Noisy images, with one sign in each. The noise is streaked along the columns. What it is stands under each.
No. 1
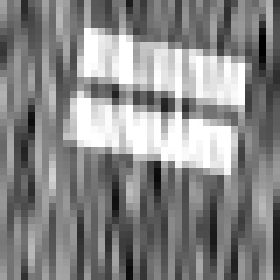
light equals sign
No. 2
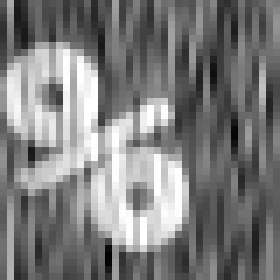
light percent sign
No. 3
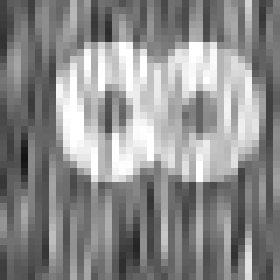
light infinity sign
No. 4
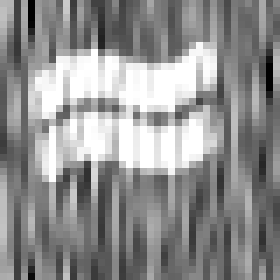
light approximately sign
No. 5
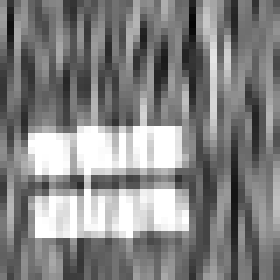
light equals sign
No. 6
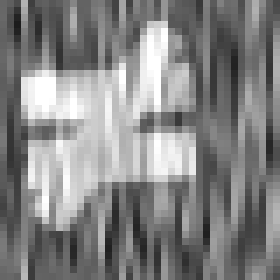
light not-equal sign
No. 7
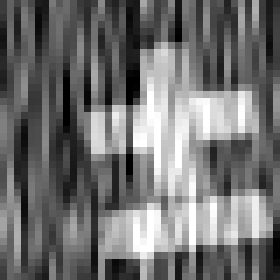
light plus-minus sign
